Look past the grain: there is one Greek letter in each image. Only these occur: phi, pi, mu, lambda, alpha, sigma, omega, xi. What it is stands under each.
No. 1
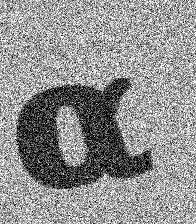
alpha
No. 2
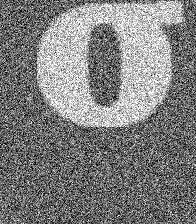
sigma
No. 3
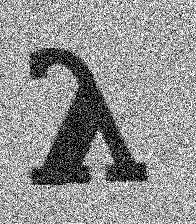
lambda
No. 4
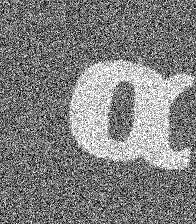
alpha
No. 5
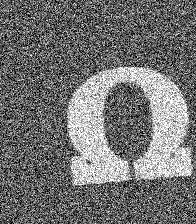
omega
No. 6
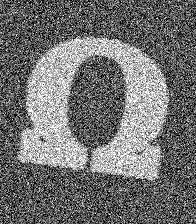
omega
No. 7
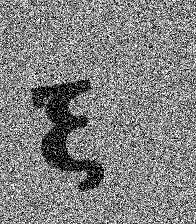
xi
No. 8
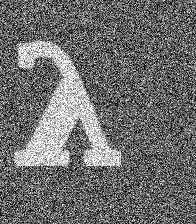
lambda
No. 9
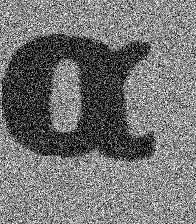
alpha
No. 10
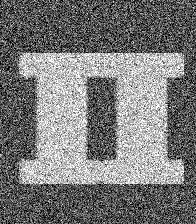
pi
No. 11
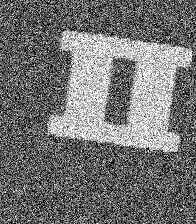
pi
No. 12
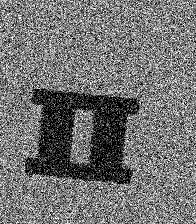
pi
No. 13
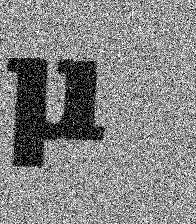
mu
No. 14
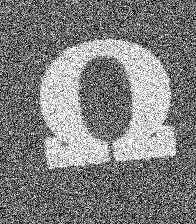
omega
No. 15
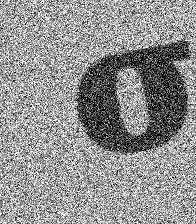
sigma
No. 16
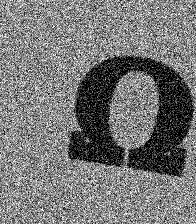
omega
